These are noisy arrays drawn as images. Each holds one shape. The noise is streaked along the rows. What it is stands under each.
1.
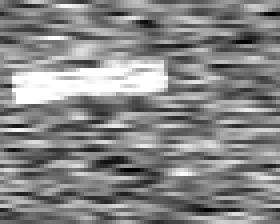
bar
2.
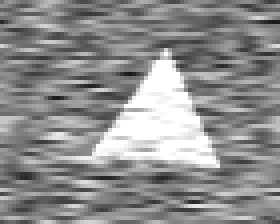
triangle
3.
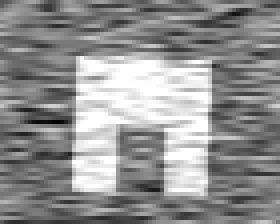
square with a notch
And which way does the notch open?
down
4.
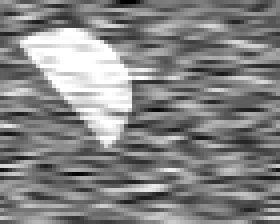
half disc
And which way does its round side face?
up and right
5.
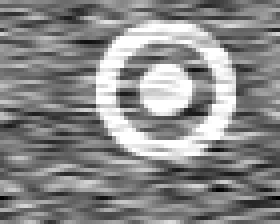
bullseye
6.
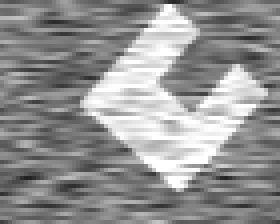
square with a notch
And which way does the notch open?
up and right
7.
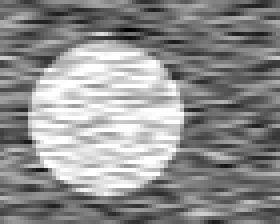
disc
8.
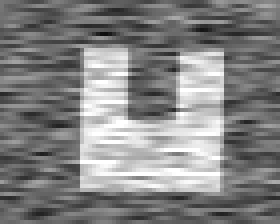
square with a notch
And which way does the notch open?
up
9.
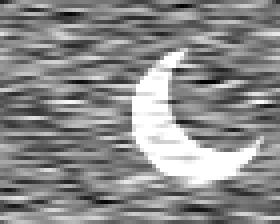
crescent
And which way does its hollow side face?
up and right
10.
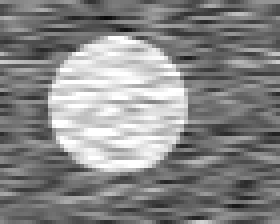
disc
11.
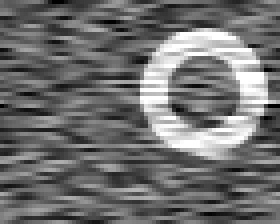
ring
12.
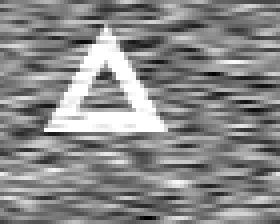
triangle frame
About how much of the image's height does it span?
half
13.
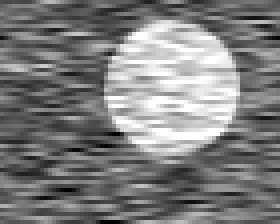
disc
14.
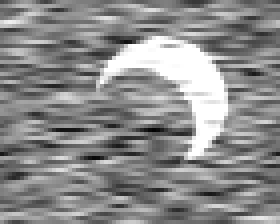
crescent
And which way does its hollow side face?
down and left
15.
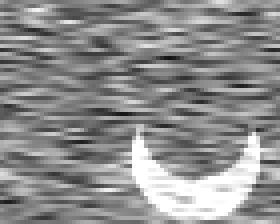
crescent
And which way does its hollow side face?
up
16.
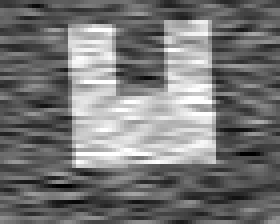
square with a notch
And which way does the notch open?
up
